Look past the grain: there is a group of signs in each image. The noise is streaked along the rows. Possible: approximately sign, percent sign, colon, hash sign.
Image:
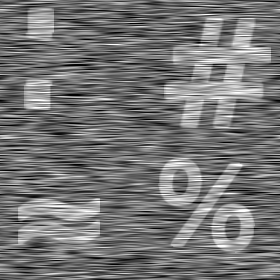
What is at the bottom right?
percent sign
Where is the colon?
top left
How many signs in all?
4
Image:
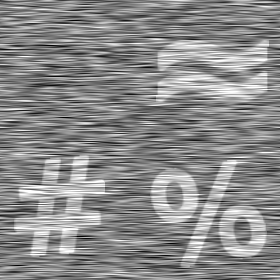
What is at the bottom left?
hash sign
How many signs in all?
3
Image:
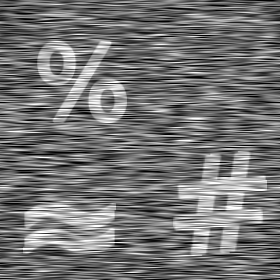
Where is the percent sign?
top left
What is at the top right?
nothing
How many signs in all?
3
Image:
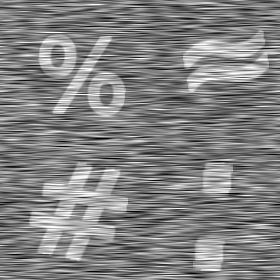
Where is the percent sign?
top left
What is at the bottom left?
hash sign
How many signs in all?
4
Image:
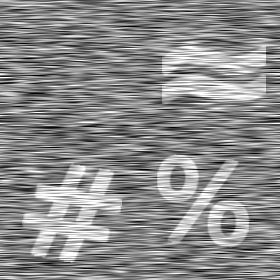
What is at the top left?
nothing
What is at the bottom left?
hash sign
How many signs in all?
3
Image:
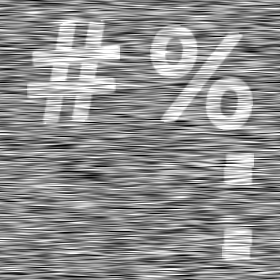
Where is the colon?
bottom right
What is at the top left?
hash sign
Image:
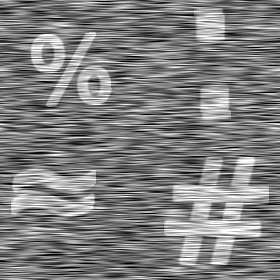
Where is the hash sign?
bottom right
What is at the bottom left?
approximately sign
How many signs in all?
4
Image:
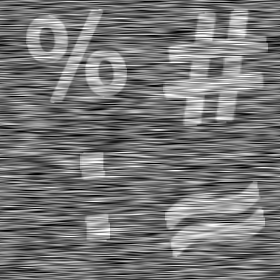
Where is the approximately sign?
bottom right
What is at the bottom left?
colon
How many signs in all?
4
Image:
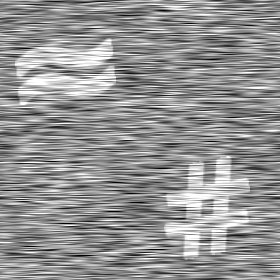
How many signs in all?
2
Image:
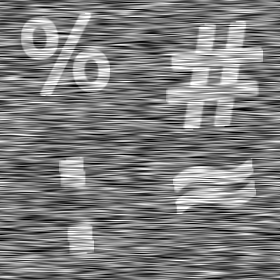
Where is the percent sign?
top left
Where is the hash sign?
top right
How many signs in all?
4
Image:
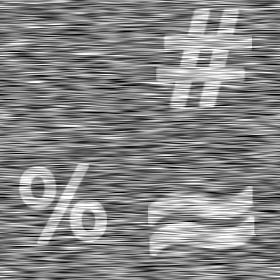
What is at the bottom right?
approximately sign
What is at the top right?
hash sign
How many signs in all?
3
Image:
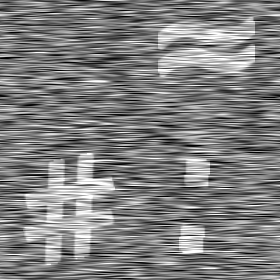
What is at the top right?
approximately sign
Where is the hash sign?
bottom left
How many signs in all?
3
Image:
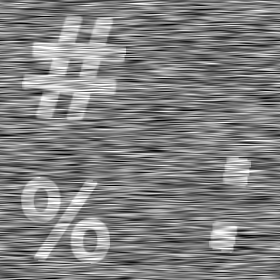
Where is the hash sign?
top left
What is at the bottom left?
percent sign
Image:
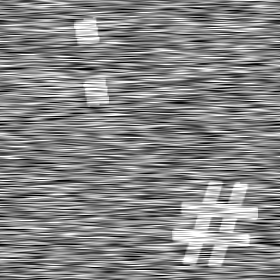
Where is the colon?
top left
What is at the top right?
nothing
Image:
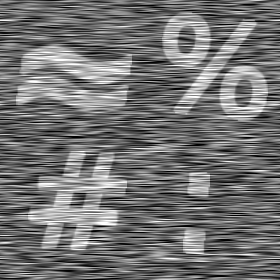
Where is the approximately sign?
top left
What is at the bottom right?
colon
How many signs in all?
4
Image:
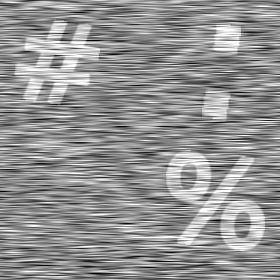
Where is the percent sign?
bottom right
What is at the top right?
colon
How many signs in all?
3
